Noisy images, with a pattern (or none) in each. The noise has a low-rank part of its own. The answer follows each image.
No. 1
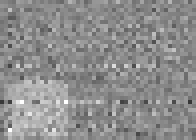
one block
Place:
bottom left
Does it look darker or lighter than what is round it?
lighter
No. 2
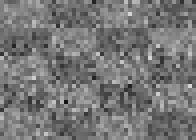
a checkerboard
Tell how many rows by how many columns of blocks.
5 by 4
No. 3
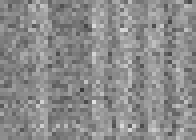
bands of columns
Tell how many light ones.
5
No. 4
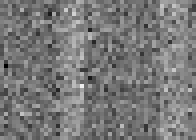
bands of columns
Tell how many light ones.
2
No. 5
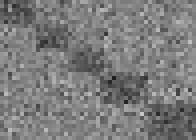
blocks along the diagonal
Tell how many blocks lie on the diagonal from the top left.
5
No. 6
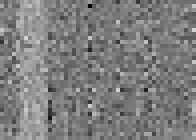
one band of columns
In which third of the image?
left
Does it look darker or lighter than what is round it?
lighter
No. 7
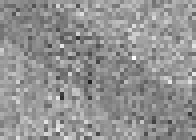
a diagonal band
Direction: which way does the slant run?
top left to bottom right
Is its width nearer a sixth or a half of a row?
a half
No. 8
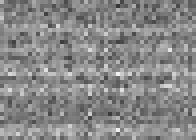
bands of rows
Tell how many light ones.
5
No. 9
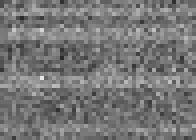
bands of rows
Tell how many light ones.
4
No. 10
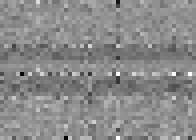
bands of rows
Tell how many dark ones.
2
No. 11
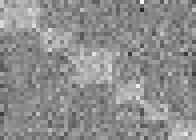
blocks along the diagonal
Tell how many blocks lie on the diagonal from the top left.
6
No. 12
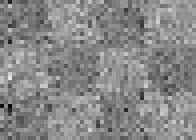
a checkerboard
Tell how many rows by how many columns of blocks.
3 by 4
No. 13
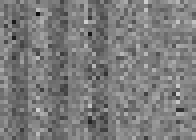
bands of columns
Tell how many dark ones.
3
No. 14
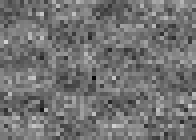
a checkerboard
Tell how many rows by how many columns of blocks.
6 by 4
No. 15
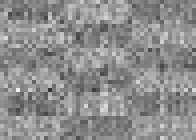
a checkerboard
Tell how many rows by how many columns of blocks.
6 by 3
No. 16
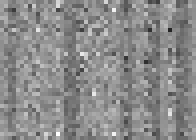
bands of columns
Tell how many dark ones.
5
